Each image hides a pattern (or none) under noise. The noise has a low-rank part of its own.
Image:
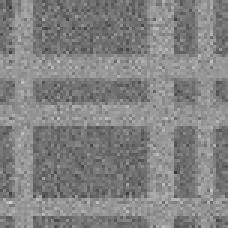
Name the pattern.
bands of rows crossing bands of columns
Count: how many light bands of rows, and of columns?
3 and 3
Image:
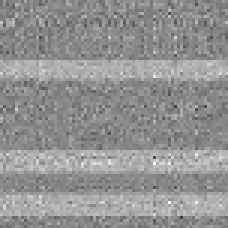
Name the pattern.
bands of rows
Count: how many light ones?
3
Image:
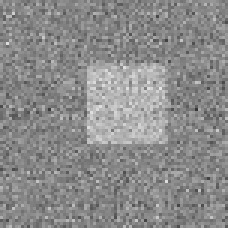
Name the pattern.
one block
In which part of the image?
centre
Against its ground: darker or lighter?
lighter
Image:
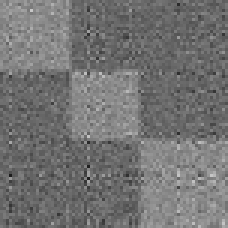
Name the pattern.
blocks along the diagonal
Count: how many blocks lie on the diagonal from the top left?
3
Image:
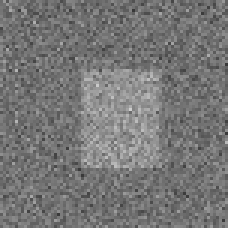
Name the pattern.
one block
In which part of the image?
centre
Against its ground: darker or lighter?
lighter
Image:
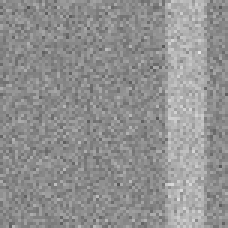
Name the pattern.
one band of columns
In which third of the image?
right
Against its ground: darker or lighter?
lighter
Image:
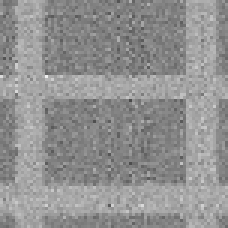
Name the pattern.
bands of rows crossing bands of columns
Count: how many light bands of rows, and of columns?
2 and 2
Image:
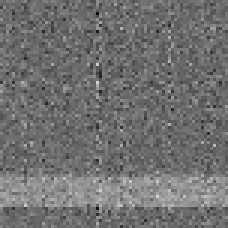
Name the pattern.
one band of rows
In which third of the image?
bottom
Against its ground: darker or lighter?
lighter
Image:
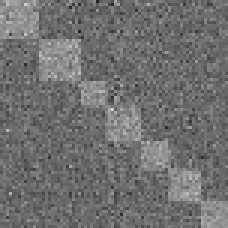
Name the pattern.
blocks along the diagonal
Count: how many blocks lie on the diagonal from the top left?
7
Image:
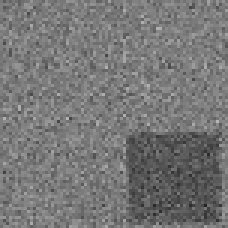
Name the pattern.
one block
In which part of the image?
bottom right
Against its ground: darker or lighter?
darker
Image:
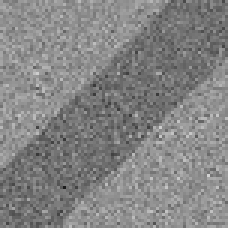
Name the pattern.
a diagonal band
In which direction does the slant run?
bottom left to top right
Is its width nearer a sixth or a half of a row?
a half
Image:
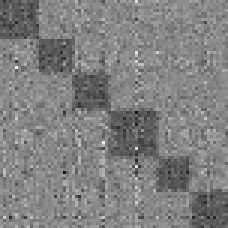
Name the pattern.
blocks along the diagonal
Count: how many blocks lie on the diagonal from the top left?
6
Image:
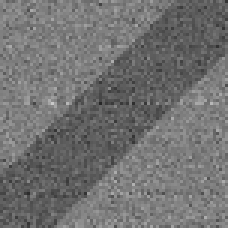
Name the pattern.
a diagonal band
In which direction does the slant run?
bottom left to top right
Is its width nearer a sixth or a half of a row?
a half
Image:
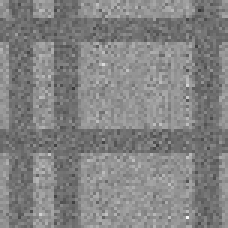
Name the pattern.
bands of rows crossing bands of columns
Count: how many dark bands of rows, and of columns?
2 and 3
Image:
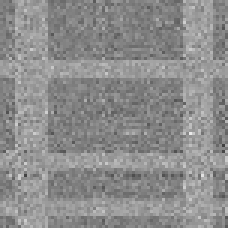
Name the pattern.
bands of rows crossing bands of columns
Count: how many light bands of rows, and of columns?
3 and 2
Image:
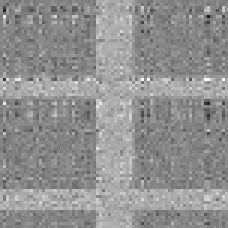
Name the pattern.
bands of rows crossing bands of columns
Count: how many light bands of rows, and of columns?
2 and 1
